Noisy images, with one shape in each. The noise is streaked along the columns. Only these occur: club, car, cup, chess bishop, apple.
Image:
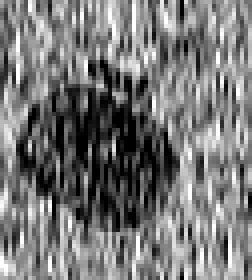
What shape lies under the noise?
apple
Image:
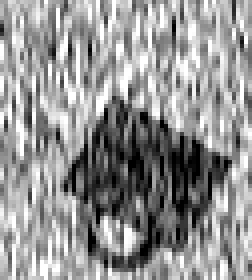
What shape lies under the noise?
cup
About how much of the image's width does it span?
two thirds
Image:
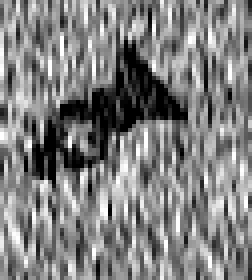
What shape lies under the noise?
chess bishop
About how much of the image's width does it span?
two thirds
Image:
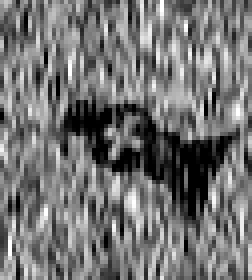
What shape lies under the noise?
chess bishop
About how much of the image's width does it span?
two thirds
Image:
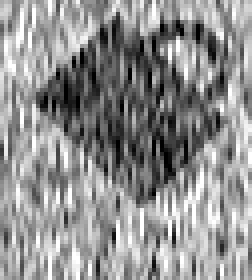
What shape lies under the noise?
cup
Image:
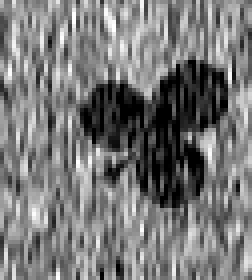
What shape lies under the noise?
club
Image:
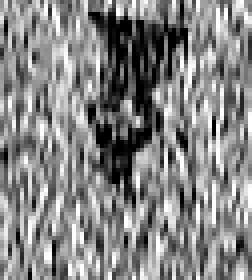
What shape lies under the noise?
chess bishop
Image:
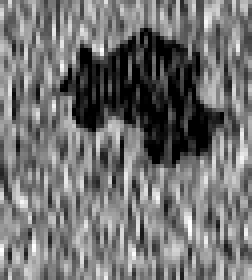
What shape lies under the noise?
car
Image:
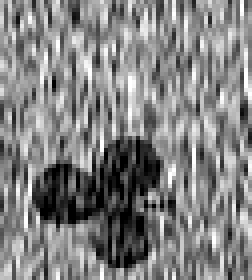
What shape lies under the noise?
club
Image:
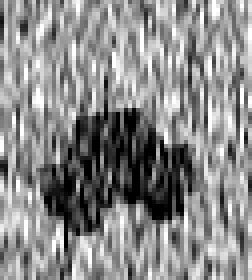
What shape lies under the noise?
car
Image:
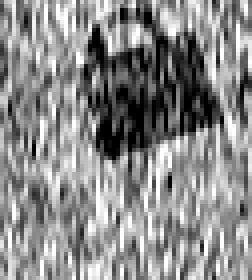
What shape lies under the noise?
cup
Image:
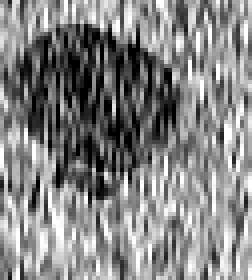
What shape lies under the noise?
apple
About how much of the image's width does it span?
two thirds
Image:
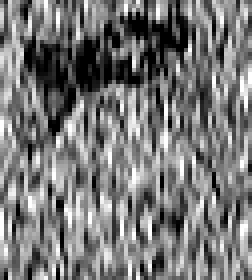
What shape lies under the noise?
chess bishop
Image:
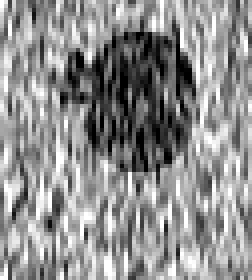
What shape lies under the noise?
apple
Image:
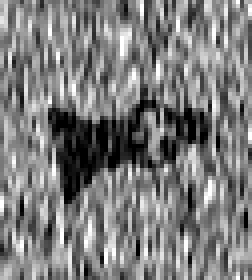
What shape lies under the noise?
chess bishop
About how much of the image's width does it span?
two thirds
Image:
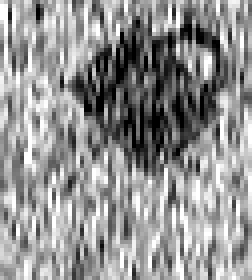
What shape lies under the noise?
cup
